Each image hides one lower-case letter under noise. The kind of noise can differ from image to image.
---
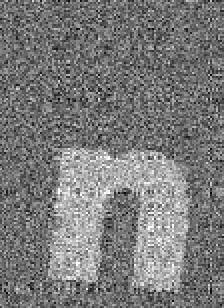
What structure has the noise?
low rank plus noise
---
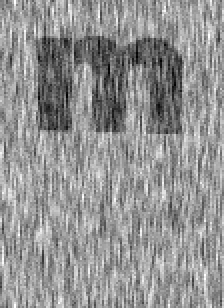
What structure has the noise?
streaked along the columns
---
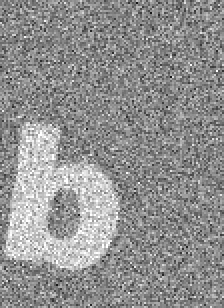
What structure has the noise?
independent entries
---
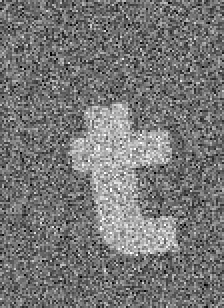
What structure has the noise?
independent entries
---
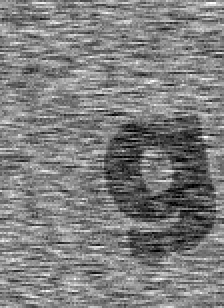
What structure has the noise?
streaked along the rows
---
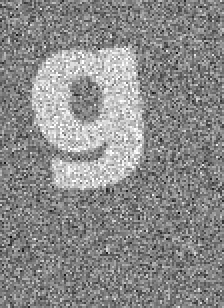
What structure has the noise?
independent entries
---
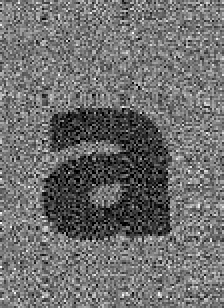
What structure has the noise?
low rank plus noise
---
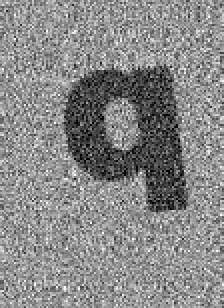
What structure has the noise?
low rank plus noise
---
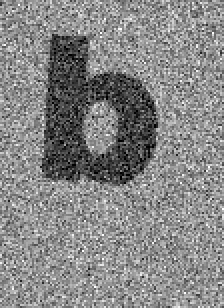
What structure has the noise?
independent entries
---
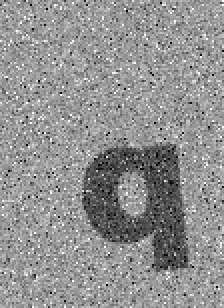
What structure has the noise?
heavy tails
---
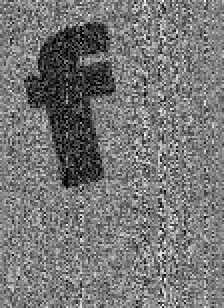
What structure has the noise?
columns of uneven size
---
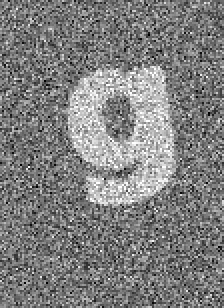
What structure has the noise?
independent entries
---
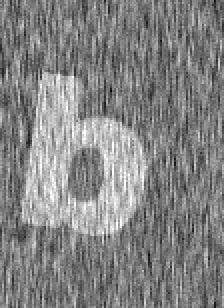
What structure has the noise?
streaked along the columns
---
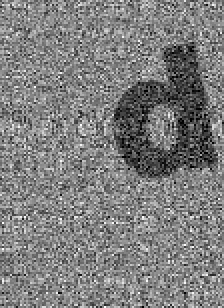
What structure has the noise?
low rank plus noise
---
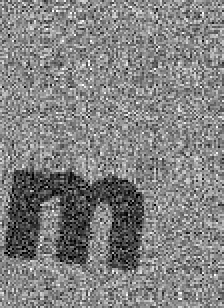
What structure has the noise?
low rank plus noise
